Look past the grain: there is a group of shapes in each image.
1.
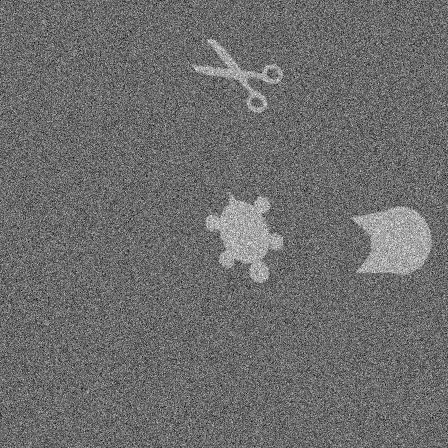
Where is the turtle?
centre
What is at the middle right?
cat's head
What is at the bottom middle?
nothing
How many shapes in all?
3
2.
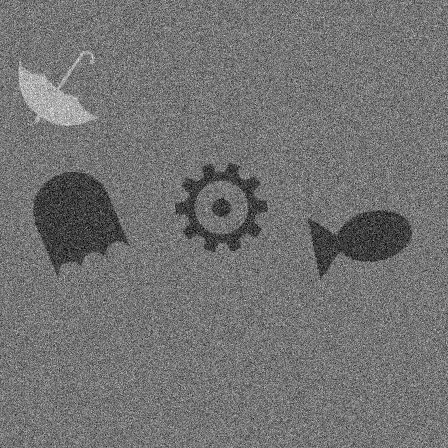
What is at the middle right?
fish
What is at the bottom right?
nothing
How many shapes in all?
4
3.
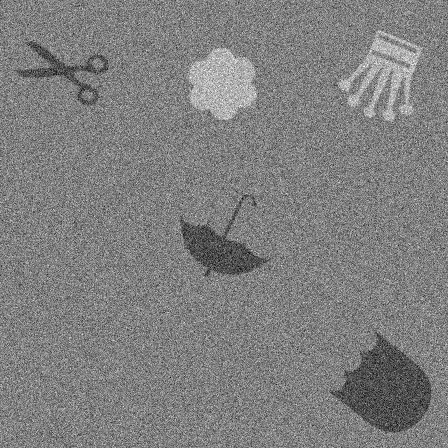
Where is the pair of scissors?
top left
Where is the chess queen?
top right
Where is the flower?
top middle
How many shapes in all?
5
